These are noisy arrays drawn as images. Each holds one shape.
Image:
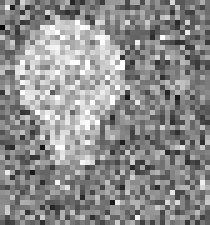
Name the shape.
light bulb
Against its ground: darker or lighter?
lighter
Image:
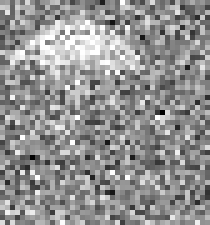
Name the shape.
umbrella
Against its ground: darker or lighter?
lighter
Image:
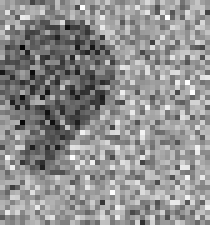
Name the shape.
light bulb
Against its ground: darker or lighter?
darker
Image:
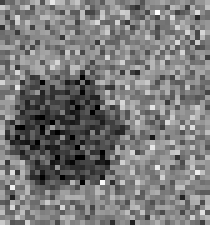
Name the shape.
flower
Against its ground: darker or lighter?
darker
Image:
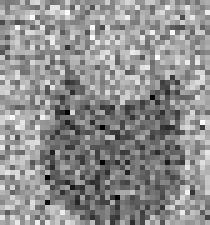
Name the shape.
cat's head
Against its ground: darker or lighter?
darker
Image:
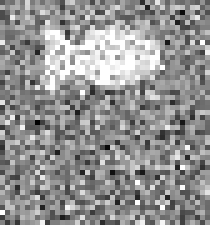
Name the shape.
fish
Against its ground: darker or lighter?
lighter
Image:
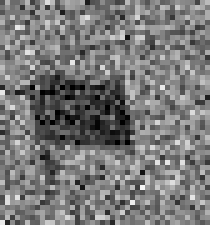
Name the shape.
flag
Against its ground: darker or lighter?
darker
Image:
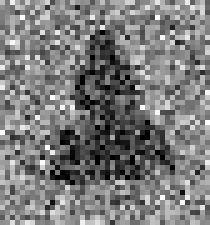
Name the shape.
chess pawn
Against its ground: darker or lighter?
darker
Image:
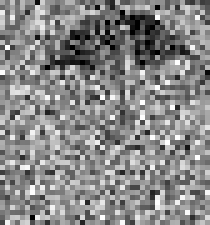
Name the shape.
umbrella
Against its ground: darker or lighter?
darker
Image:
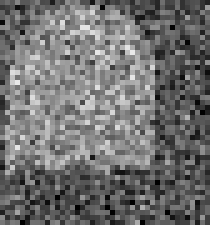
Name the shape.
ghost
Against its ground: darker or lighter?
lighter
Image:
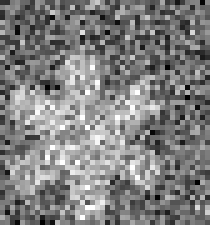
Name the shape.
asterisk
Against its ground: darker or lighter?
lighter
